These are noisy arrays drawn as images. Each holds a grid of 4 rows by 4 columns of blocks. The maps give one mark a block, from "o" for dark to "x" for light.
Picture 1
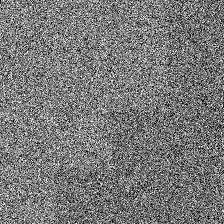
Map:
x x x o
x x x o
x x o o
x o o o
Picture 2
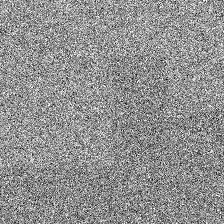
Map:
x x x x
x x o x
x x o o
o o o o
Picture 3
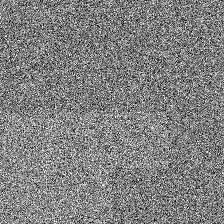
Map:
o o o o
o o o o
x x x o
x x o o
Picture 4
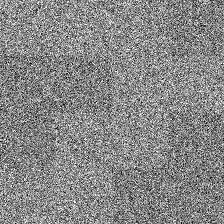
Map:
x x x o
o o x x
o x x o
x x o o
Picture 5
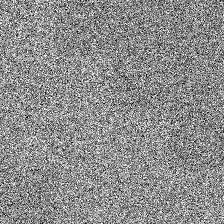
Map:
x o o o
x x o o
x x x o
o x x x
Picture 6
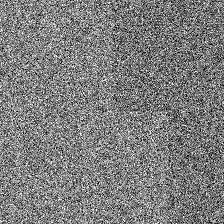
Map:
x x o o
x x o o
x x x o
x x x o
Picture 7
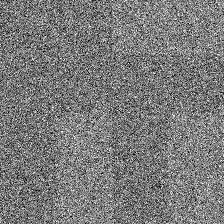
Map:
o o x x
o o o o
o x o x
o x o x
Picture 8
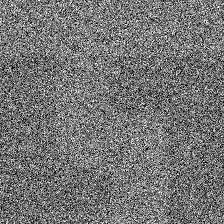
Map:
x x x x
o x o o
o x x o
o o x o
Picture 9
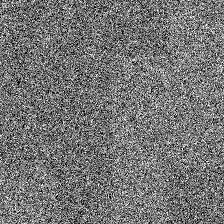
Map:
o o o x
o o x x
o o x x
x o x o
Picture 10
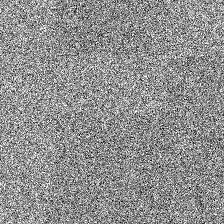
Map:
x o o x
x x x o
x o o o
x o o o
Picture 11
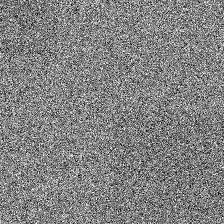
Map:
o x x x
x x x x
x x o o
x x o o
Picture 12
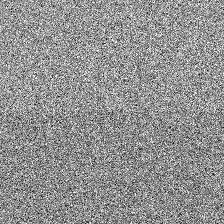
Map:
x x x x
x x x x
o o o o
o o o o
